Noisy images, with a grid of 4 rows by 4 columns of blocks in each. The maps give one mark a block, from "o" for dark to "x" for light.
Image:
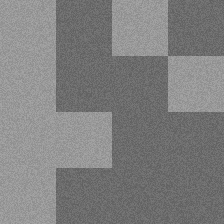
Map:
xoxo
xoox
xxoo
xooo
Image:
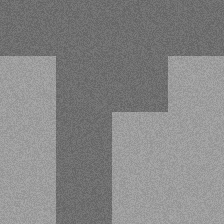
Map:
oooo
xoox
xoxx
xoxx
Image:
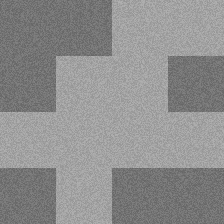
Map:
ooxx
oxxo
xxxx
oxoo
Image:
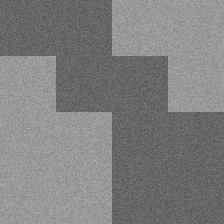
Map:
ooxx
xoox
xxoo
xxoo
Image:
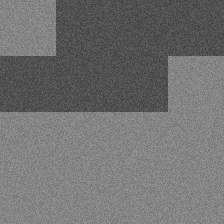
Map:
xooo
ooox
xxxx
xxxx
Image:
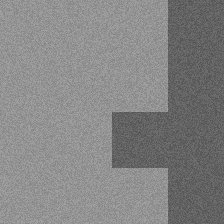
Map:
xxxo
xxxo
xxoo
xxxo
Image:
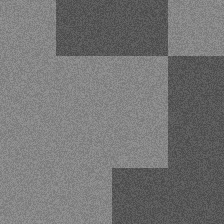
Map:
xoox
xxxo
xxxo
xxoo
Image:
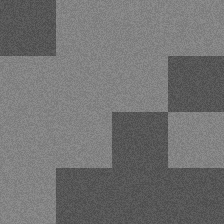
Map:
oxxx
xxxo
xxox
xooo
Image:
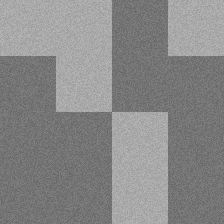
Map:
xxox
oxoo
ooxo
ooxo
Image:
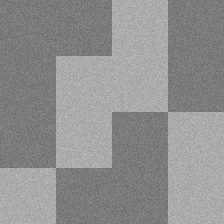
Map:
ooxo
oxxo
oxox
xoox
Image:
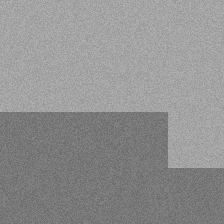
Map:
xxxx
xxxx
ooox
oooo
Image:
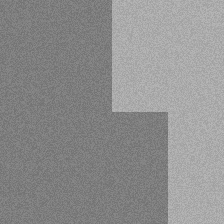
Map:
ooxx
ooxx
ooox
ooox
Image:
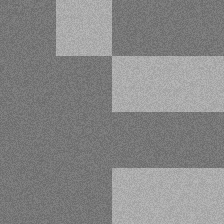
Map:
oxoo
ooxx
oooo
ooxx
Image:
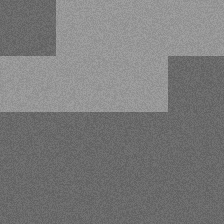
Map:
oxxx
xxxo
oooo
oooo
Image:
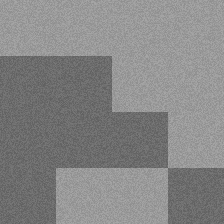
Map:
xxxx
ooxx
ooox
oxxo
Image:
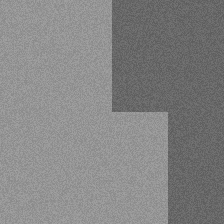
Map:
xxoo
xxoo
xxxo
xxxo
